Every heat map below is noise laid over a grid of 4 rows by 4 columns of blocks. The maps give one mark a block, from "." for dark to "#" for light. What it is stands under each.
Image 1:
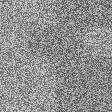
# # . .
# . . #
# # . .
# # . .
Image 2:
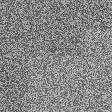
. . . .
. . . #
. # # #
. # # #
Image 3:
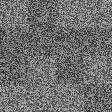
# . # #
. . . .
. # . #
# # # .
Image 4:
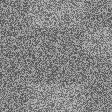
. # # .
. . . #
. . . .
. # # .
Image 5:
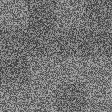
# . # .
. . . .
. # # #
# # . #
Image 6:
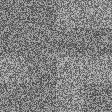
. . # #
. . . .
# . # #
. . # .
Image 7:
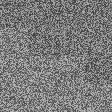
. . . .
# . . .
# # # .
# # # #
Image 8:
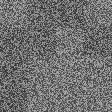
# . . #
. . # .
. # # #
. # # #
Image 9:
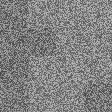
. # # #
. . # #
. # # #
. # # .
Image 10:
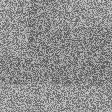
# . # #
# . . .
. . . .
# # # #
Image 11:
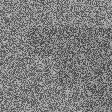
# # # #
# . . .
# # . .
# # # .
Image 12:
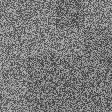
# # . #
# # # .
# . . .
# . . .
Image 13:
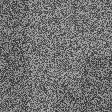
. # # #
. # # #
. # # .
. # . .
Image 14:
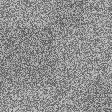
# # . #
. . # #
. . # #
# # # .
